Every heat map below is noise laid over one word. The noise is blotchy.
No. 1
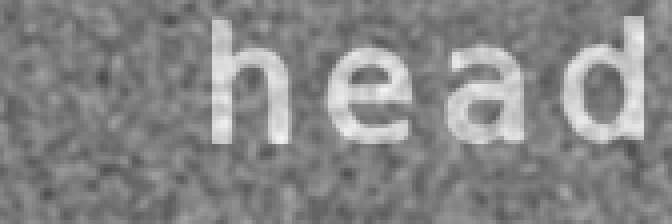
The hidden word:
head
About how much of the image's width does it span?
two thirds
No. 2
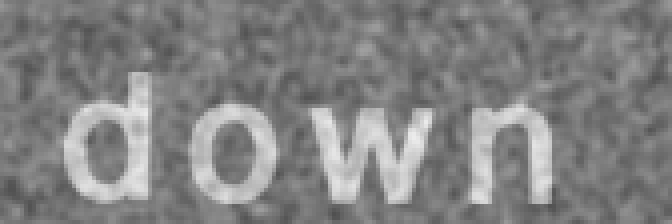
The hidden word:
down
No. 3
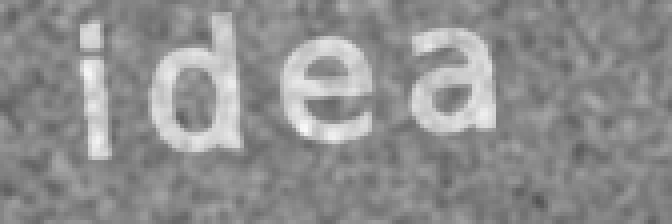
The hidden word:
idea
